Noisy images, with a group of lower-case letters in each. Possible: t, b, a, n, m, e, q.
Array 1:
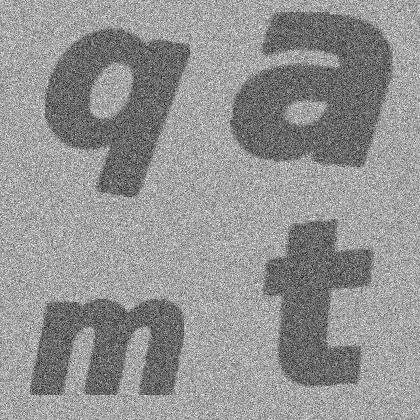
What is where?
top left: dark q; top right: dark a; bottom left: dark m; bottom right: dark t
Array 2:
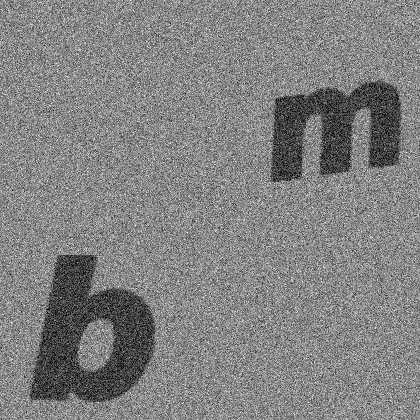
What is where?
top right: dark m; bottom left: dark b
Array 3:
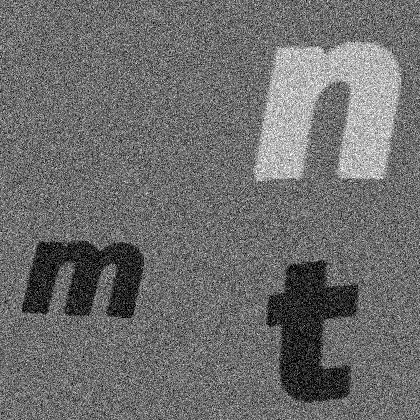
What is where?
top right: light n; bottom left: dark m; bottom right: dark t
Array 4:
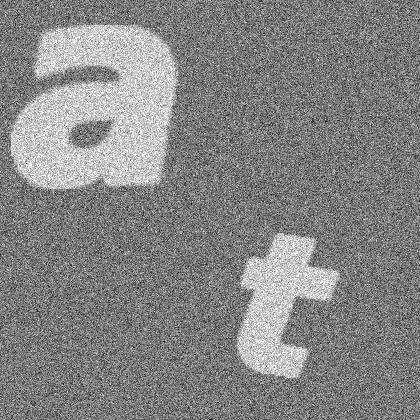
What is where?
top left: light a; bottom right: light t
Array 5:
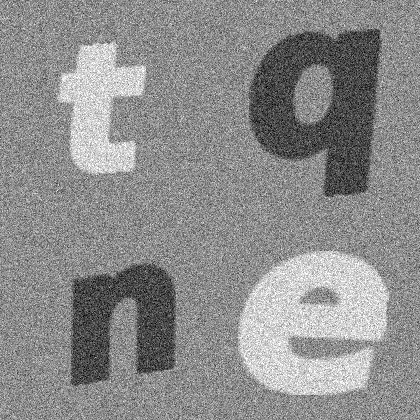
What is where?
top left: light t; top right: dark q; bottom left: dark n; bottom right: light e
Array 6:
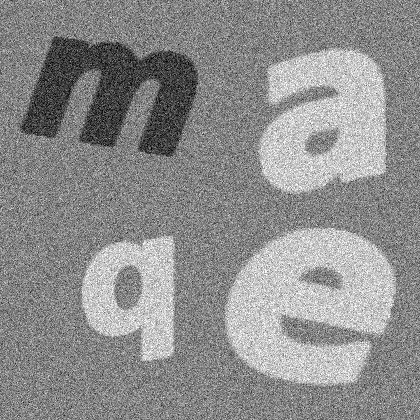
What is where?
top left: dark m; top right: light a; bottom left: light q; bottom right: light e
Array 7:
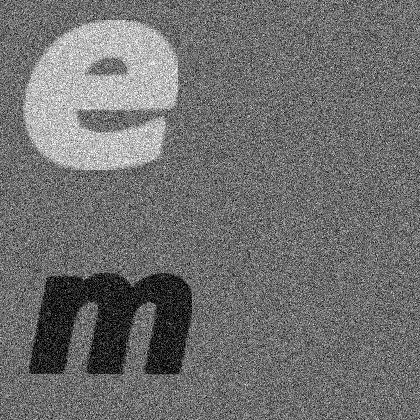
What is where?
top left: light e; bottom left: dark m
